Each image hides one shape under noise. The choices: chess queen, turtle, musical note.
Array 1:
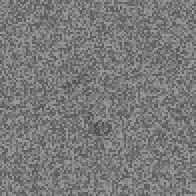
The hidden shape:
musical note
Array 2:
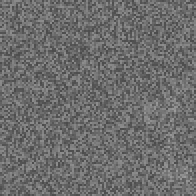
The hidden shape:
musical note
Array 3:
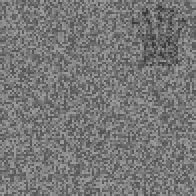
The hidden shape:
chess queen
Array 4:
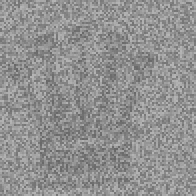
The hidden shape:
chess queen
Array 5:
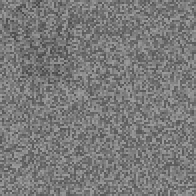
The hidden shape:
chess queen
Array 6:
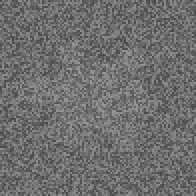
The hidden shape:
turtle
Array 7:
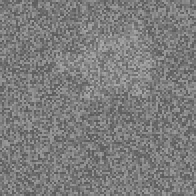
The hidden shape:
turtle
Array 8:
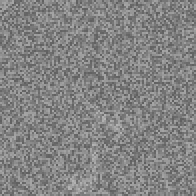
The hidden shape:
musical note
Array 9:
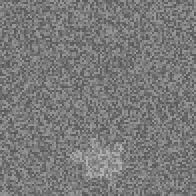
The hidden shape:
turtle
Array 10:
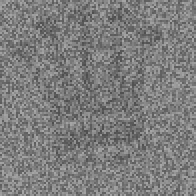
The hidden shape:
chess queen
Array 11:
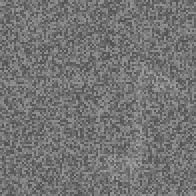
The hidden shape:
musical note
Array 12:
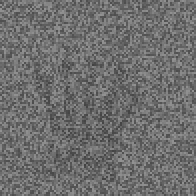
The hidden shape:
chess queen
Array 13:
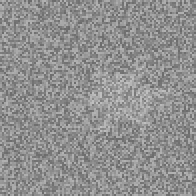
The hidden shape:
turtle
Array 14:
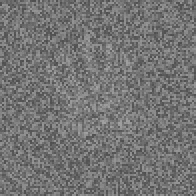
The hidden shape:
chess queen
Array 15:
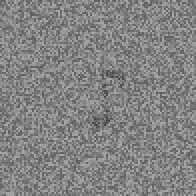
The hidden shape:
musical note
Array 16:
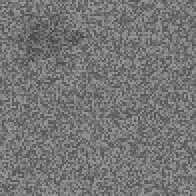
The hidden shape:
turtle
